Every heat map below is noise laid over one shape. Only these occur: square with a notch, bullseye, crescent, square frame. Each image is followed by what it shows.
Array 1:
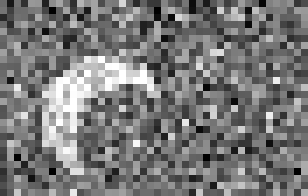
light crescent
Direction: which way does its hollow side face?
down and right
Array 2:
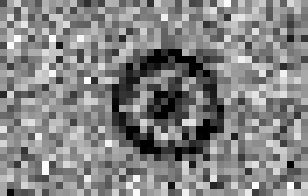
dark bullseye
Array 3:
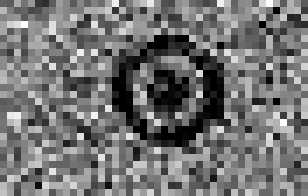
dark bullseye
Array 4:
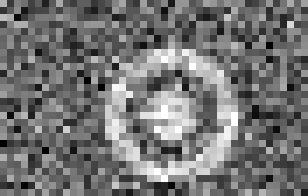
light bullseye
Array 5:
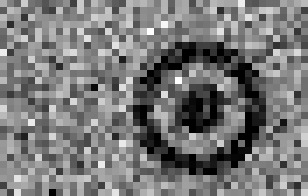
dark bullseye
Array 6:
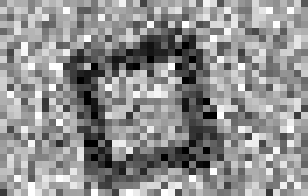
dark square frame
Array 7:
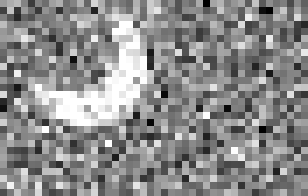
light crescent
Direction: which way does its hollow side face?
up and left
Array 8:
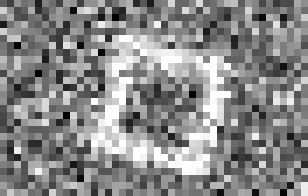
light square frame
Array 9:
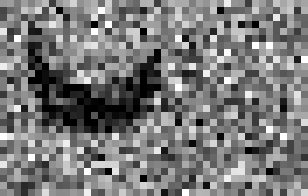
dark crescent
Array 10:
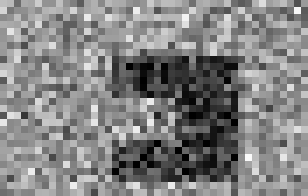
dark square with a notch
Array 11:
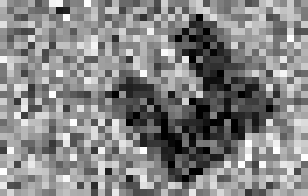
dark square with a notch
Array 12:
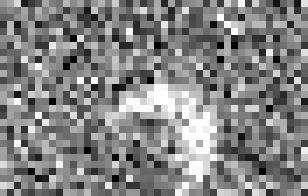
light crescent
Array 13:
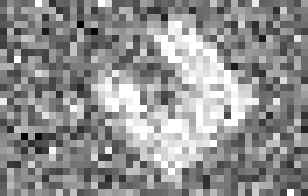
light square with a notch
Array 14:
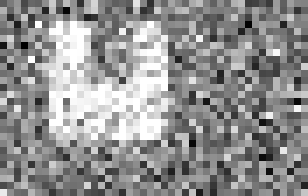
light square with a notch
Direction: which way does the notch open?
up
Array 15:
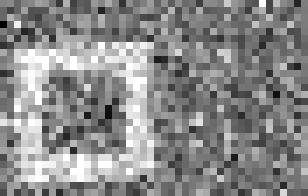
light square frame
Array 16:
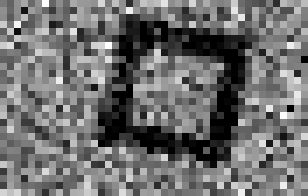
dark square frame
